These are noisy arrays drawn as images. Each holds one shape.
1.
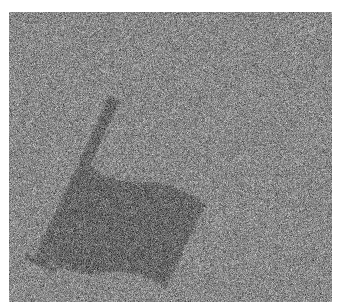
dark flag
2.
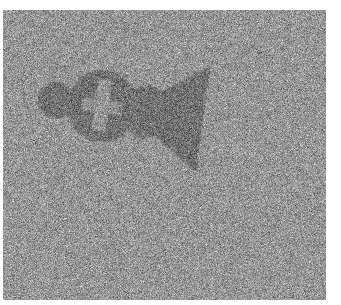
dark chess bishop
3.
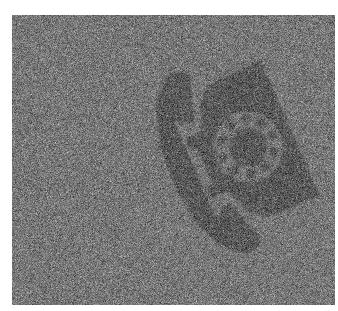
dark telephone
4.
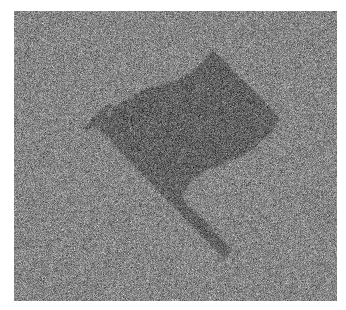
dark flag
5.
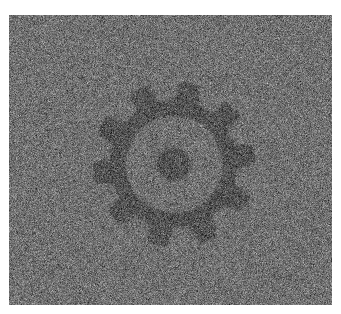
dark gear
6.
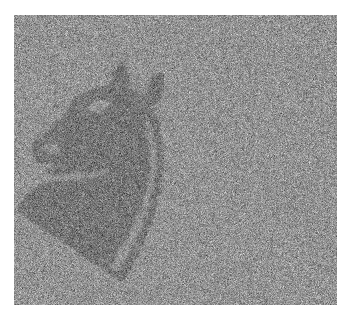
dark chess knight
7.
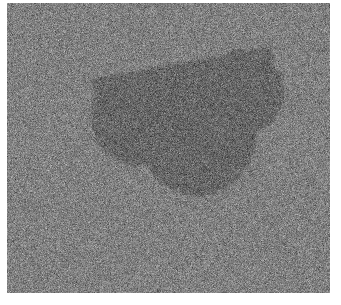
dark cloud
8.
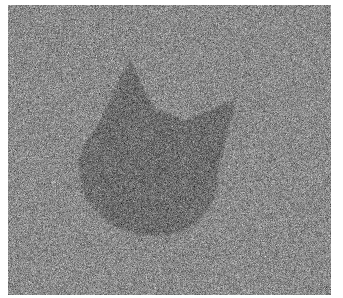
dark cat's head
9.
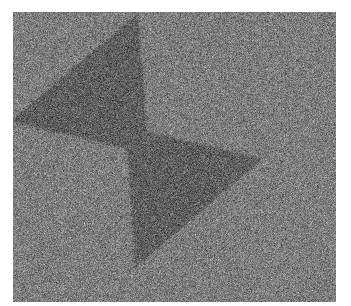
dark bow tie
